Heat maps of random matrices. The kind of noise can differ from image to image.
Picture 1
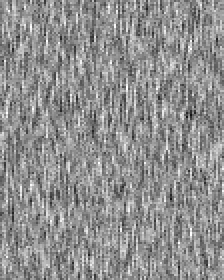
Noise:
streaked along the columns
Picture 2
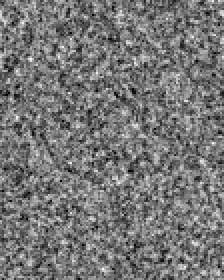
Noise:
blotchy
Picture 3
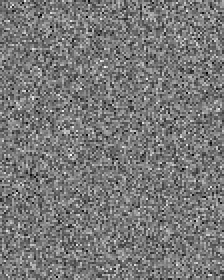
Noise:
independent entries
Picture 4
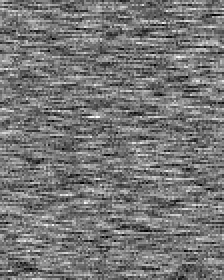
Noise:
streaked along the rows
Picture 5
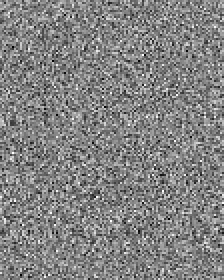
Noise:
low rank plus noise
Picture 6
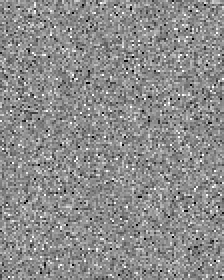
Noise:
heavy tails
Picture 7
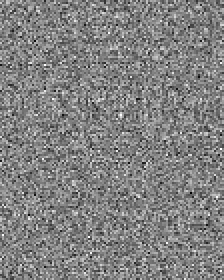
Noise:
low rank plus noise
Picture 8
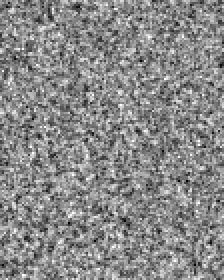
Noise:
blotchy
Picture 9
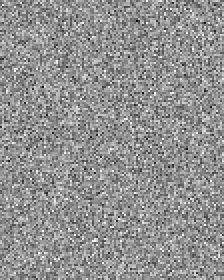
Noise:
independent entries
